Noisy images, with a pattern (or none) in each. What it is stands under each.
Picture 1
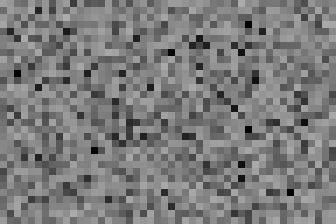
only noise
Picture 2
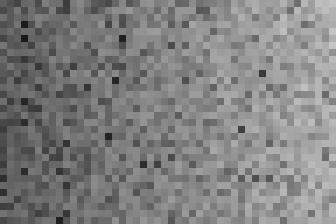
a smooth slope
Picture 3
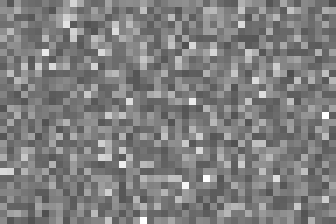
only noise
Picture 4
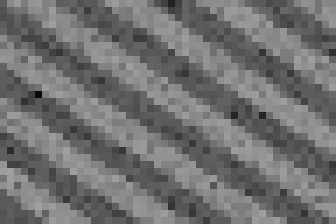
diagonal stripes
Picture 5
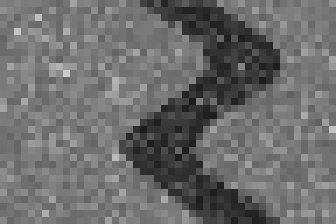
a wavy band
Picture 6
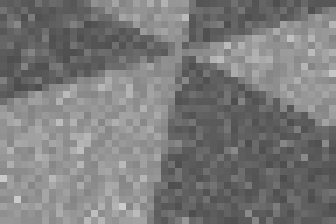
spokes from one point
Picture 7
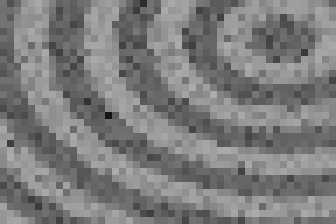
rings round one point
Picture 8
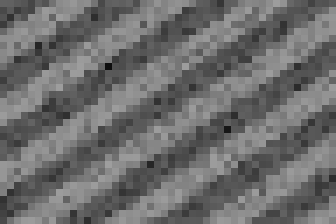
diagonal stripes
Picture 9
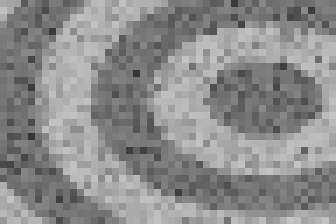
rings round one point
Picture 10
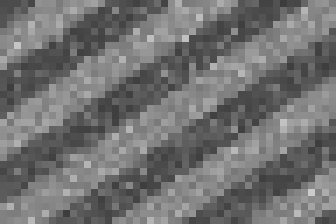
diagonal stripes
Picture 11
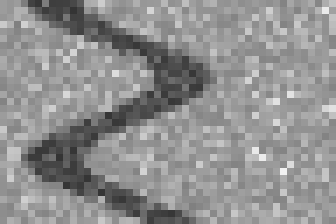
a wavy band
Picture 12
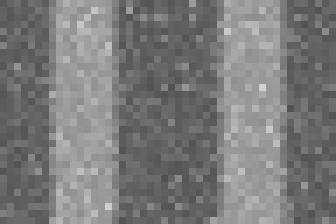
vertical stripes
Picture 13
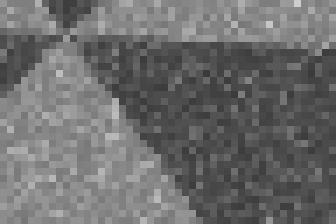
spokes from one point
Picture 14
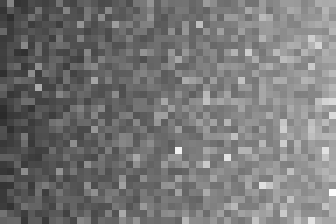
a smooth slope
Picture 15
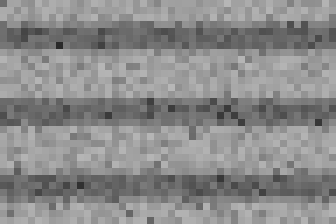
horizontal stripes
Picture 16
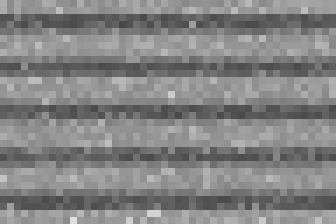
horizontal stripes
